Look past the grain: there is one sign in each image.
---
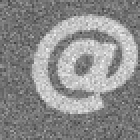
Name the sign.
at sign
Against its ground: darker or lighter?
lighter
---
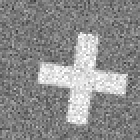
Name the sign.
plus sign
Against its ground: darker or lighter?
lighter
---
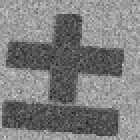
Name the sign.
plus-minus sign
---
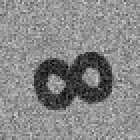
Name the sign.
infinity sign
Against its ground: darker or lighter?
darker
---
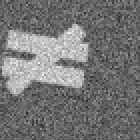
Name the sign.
not-equal sign
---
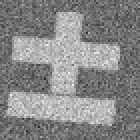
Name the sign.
plus-minus sign
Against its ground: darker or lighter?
lighter
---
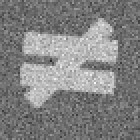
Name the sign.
not-equal sign
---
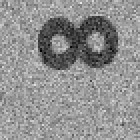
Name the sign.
infinity sign
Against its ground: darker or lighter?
darker
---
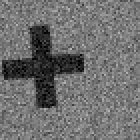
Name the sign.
plus sign
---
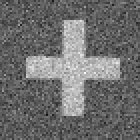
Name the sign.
plus sign
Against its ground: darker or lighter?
lighter
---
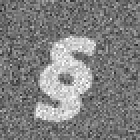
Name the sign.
section sign
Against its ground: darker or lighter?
lighter
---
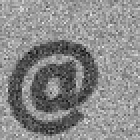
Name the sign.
at sign
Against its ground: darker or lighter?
darker
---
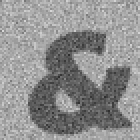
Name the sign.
ampersand
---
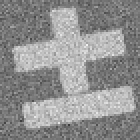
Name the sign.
plus-minus sign
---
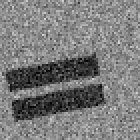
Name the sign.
equals sign
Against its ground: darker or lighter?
darker
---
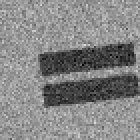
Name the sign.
equals sign
